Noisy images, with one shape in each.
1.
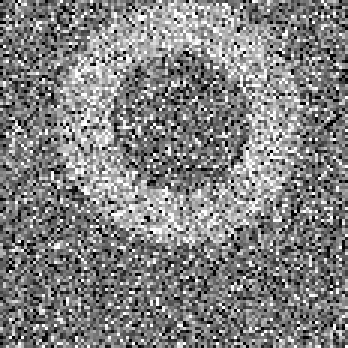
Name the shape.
ring
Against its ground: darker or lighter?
lighter
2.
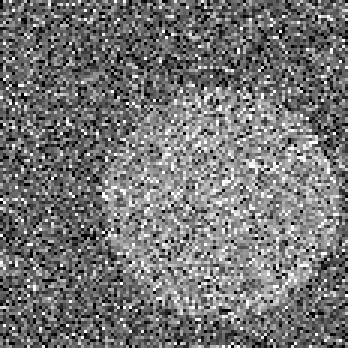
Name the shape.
disc
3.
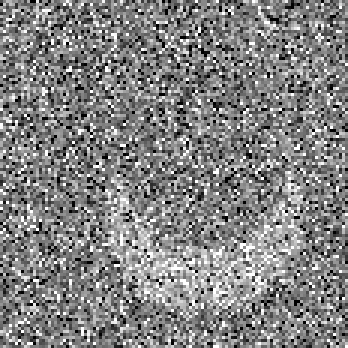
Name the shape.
crescent
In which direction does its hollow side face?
up
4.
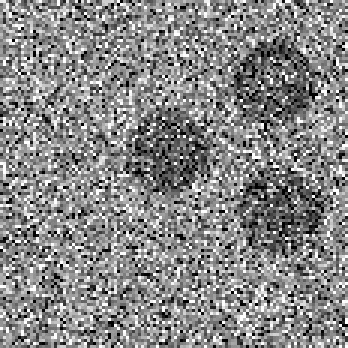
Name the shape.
three dots
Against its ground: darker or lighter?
darker
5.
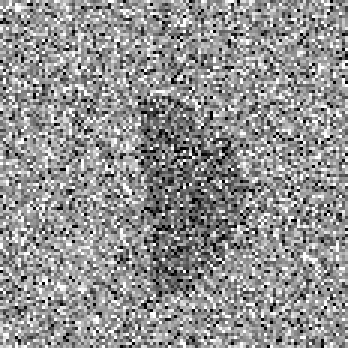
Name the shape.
half disc
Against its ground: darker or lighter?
darker
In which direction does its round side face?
right
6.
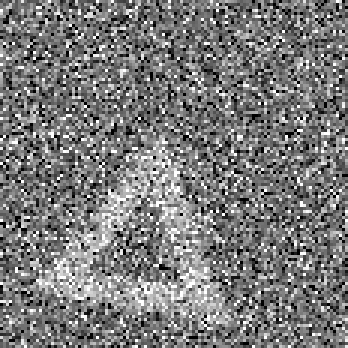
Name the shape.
triangle frame
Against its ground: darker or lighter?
lighter
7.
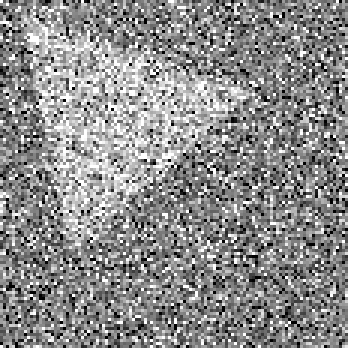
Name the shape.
triangle
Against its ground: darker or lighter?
lighter
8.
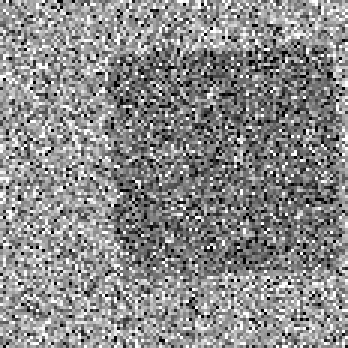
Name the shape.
square
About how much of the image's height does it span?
two thirds
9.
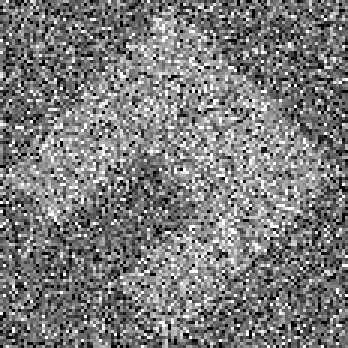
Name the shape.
square with a notch
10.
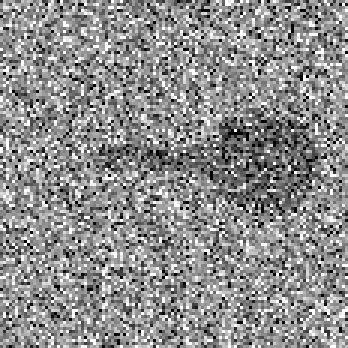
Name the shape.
lollipop
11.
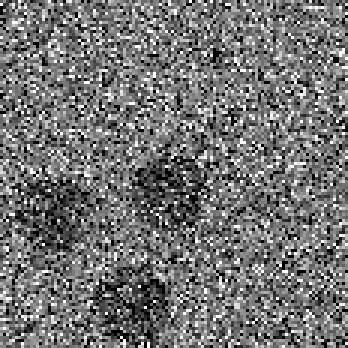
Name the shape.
three dots
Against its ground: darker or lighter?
darker
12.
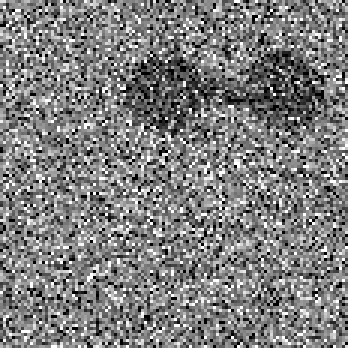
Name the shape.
dumbbell
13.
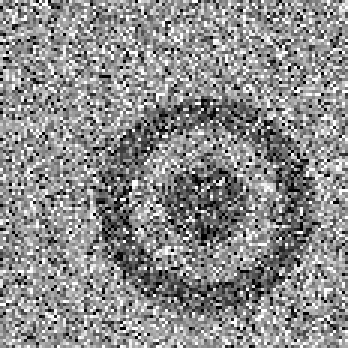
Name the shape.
bullseye
